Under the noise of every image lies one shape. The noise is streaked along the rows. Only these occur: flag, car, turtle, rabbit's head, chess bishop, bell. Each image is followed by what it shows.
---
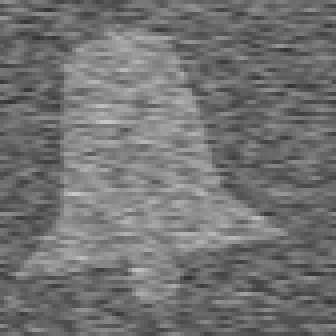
bell
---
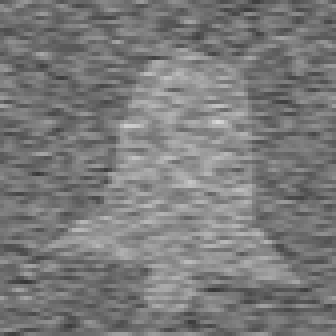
bell
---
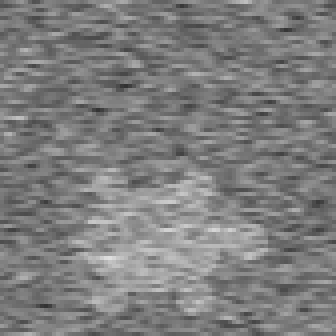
turtle
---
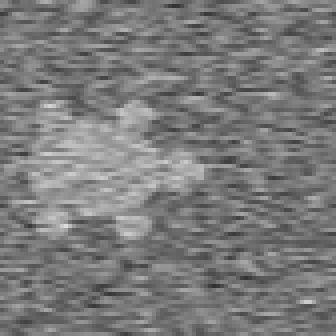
turtle
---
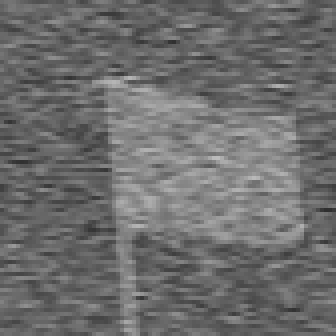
flag
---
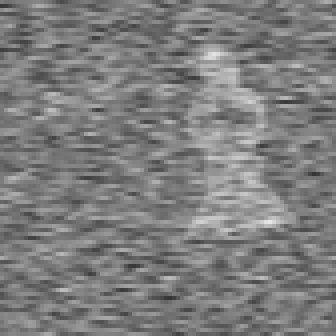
chess bishop
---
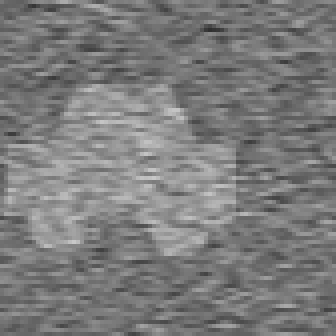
car
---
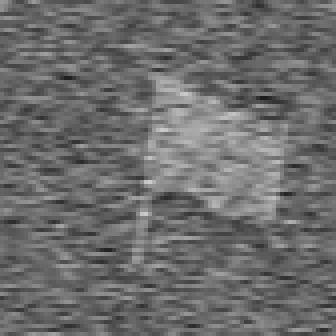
flag
